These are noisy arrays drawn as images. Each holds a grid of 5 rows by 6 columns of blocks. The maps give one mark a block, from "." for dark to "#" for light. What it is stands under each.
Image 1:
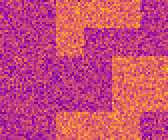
..###.
..#...
....##
....##
..###.
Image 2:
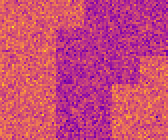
###...
##....
##...#
##..##
##..##
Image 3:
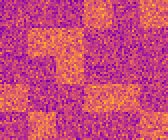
...#.#
.##...
..#...
#..##.
.#...#
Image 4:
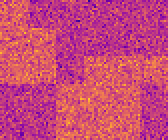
#.....
##....
##.###
..###.
..###.
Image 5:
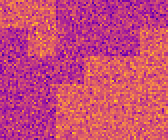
##....
.#...#
...###
..####
..####
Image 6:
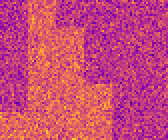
.#....
.##...
.##...
.###..
####..
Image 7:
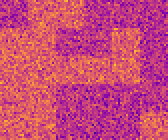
.##...
##..#.
#####.
##....
##...#
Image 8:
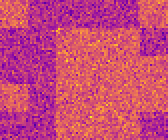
#....#
..###.
..####
#.####
..###.
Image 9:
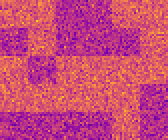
##..##
.#...#
#.####
#####.
....#.
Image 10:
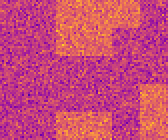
..###.
..##..
......
.....#
..##.#
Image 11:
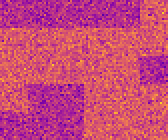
.....#
######
#####.
#..###
...###
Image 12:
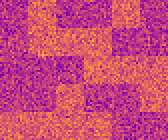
.#..#.
.###..
...###
..#..#
####..
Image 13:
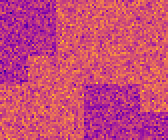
..####
..####
.#####
###..#
###...
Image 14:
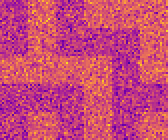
.#.###
.#...#
####.#
...#..
.#.#.#
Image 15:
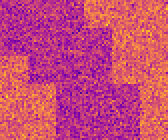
...###
....##
#...##
##...#
##...#
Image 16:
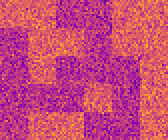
##..##
.##.##
.#...#
...#.#
.##..#
